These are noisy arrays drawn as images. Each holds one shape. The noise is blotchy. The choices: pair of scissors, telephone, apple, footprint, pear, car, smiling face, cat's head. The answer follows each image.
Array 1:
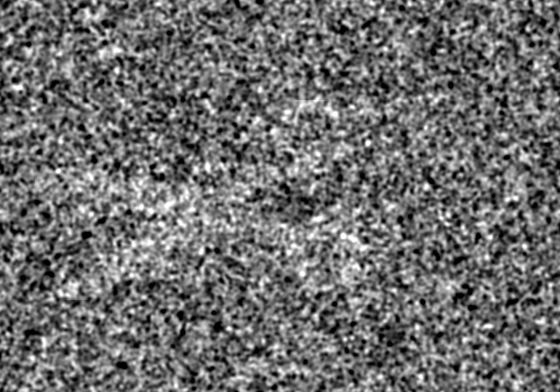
pair of scissors
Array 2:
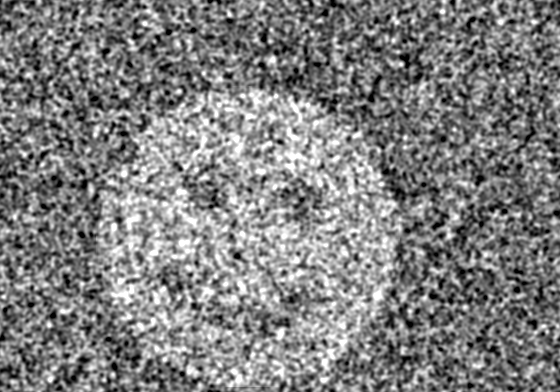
smiling face
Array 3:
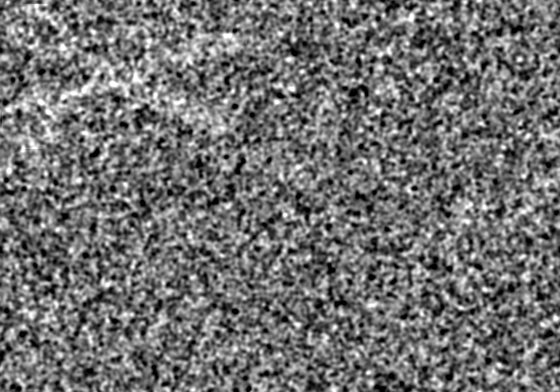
pair of scissors
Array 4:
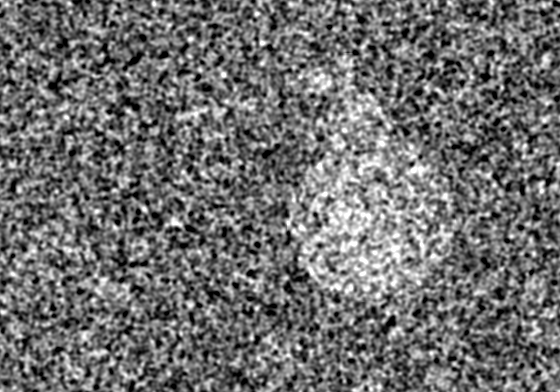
pear
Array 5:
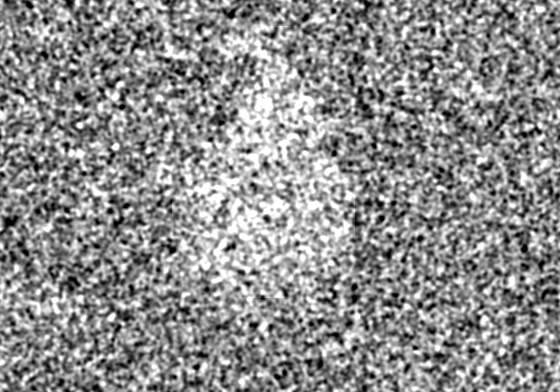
pear
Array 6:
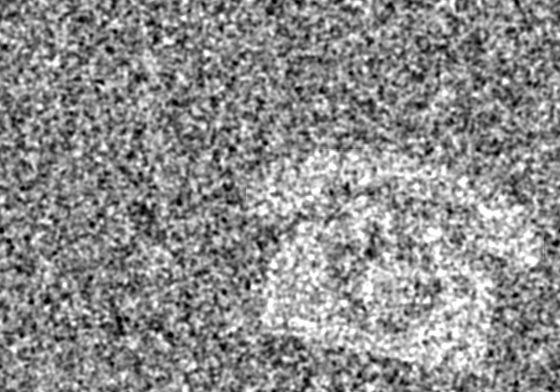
telephone
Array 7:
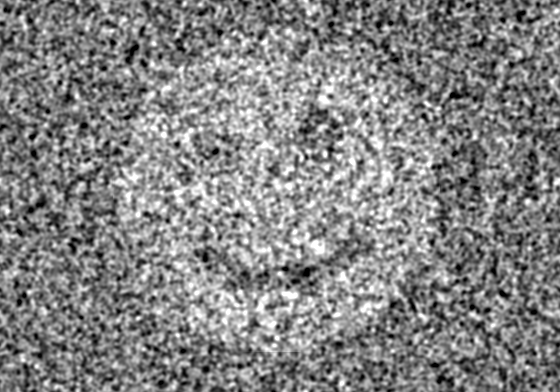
smiling face
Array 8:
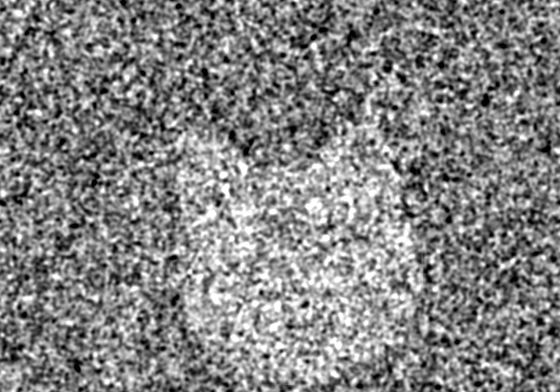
cat's head
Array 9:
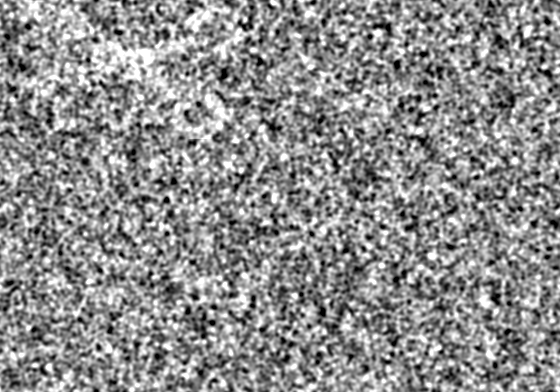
pair of scissors
